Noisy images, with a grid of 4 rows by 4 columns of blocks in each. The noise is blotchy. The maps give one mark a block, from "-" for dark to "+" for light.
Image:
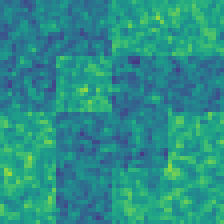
--++
-+--
+--+
+-++
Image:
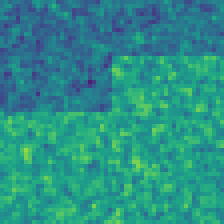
----
--++
++++
++++
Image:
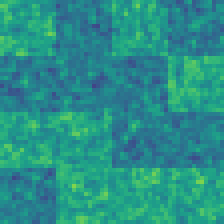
+-+-
---+
++--
-+++
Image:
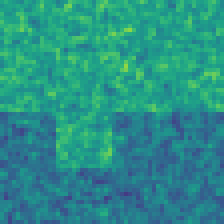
++++
++++
-+--
----
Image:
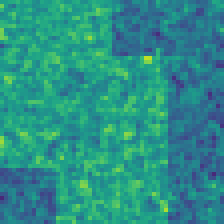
++--
+++-
+++-
-++-
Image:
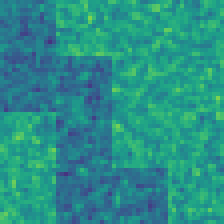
-+++
--++
+-++
+--+
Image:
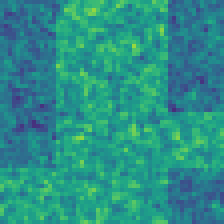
-++-
-++-
-+++
+++-
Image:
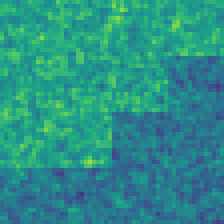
++++
+++-
++--
----
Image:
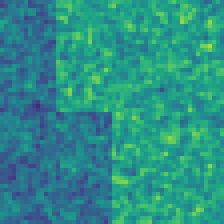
-+++
-+++
--++
--++
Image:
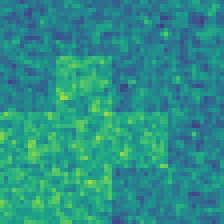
----
-+--
+++-
++--
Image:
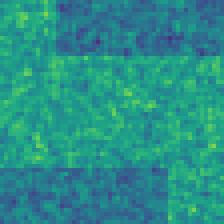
+---
++++
++++
---+
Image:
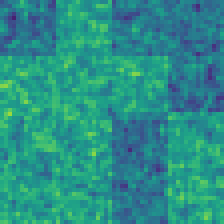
-+--
+++-
++-+
++-+
